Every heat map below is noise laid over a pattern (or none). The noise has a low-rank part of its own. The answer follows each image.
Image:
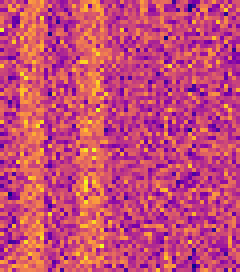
bands of columns
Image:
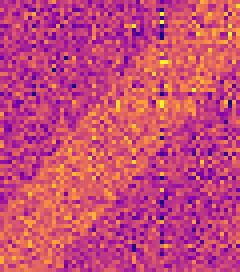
a diagonal band
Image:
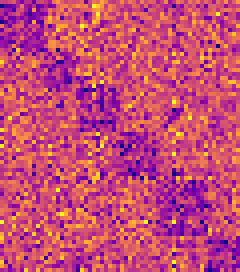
blocks along the diagonal
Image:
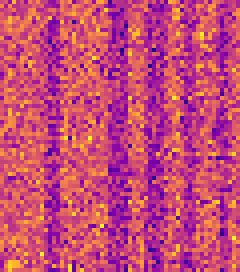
bands of columns
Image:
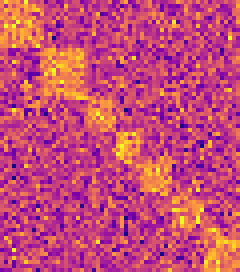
blocks along the diagonal
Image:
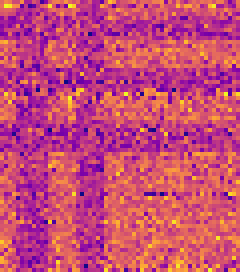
bands of rows crossing bands of columns
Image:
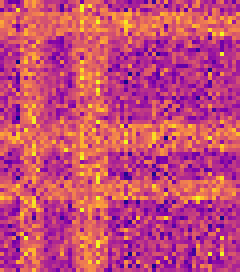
bands of rows crossing bands of columns
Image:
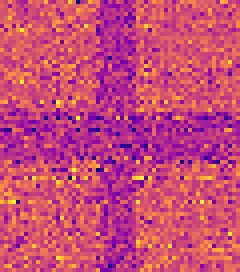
bands of rows crossing bands of columns
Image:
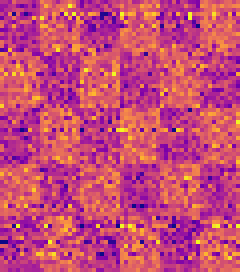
a checkerboard
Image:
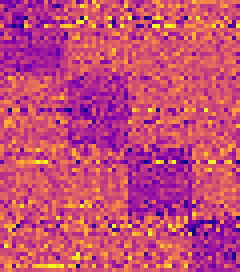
blocks along the diagonal
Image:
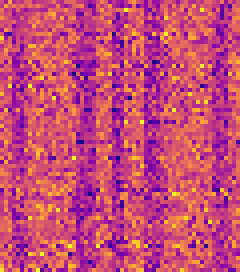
bands of columns
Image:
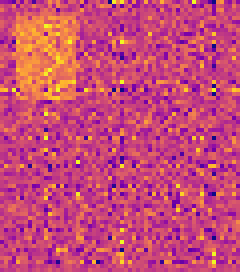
one block
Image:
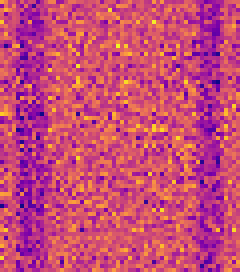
bands of columns
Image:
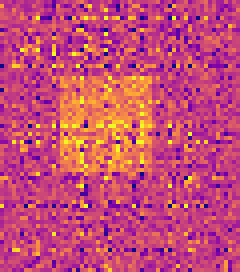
one block
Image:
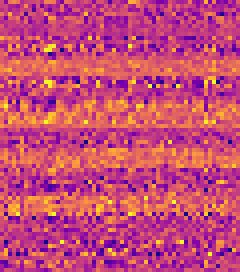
bands of rows
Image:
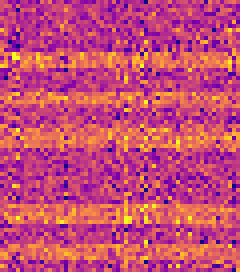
bands of rows
